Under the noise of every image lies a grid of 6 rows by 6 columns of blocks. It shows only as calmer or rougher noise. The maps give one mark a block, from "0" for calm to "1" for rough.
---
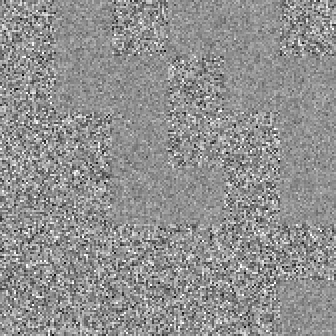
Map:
1 0 1 0 0 1
1 0 0 1 0 0
1 1 0 1 1 0
1 1 0 0 1 0
1 1 1 1 1 1
1 1 1 1 1 0
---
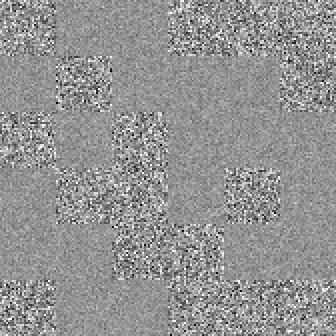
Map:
1 0 0 1 1 1
0 1 0 0 0 1
1 0 1 0 0 0
0 1 1 0 1 0
0 0 1 1 0 0
1 0 0 1 1 1
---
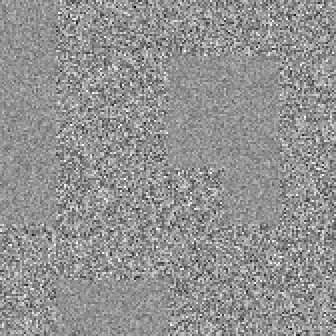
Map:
0 1 1 1 1 1
0 1 1 0 0 1
0 1 1 0 0 1
0 1 1 1 0 1
1 1 1 1 1 1
1 0 0 1 1 1
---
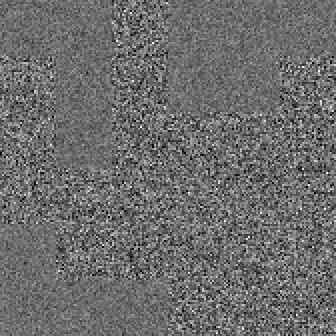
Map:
0 0 1 0 0 0
1 0 1 0 0 1
1 0 1 1 1 1
1 1 1 1 1 1
0 1 1 1 1 1
0 0 0 1 1 1
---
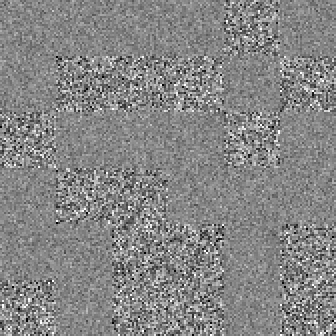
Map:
0 0 0 0 1 0
0 1 1 1 0 1
1 0 0 0 1 0
0 1 1 0 0 0
0 0 1 1 0 1
1 0 1 1 0 1
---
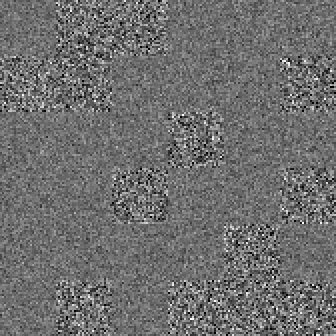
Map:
0 1 1 0 0 0
1 1 0 0 0 1
0 0 0 1 0 0
0 0 1 0 0 1
0 0 0 0 1 0
0 1 0 1 1 1
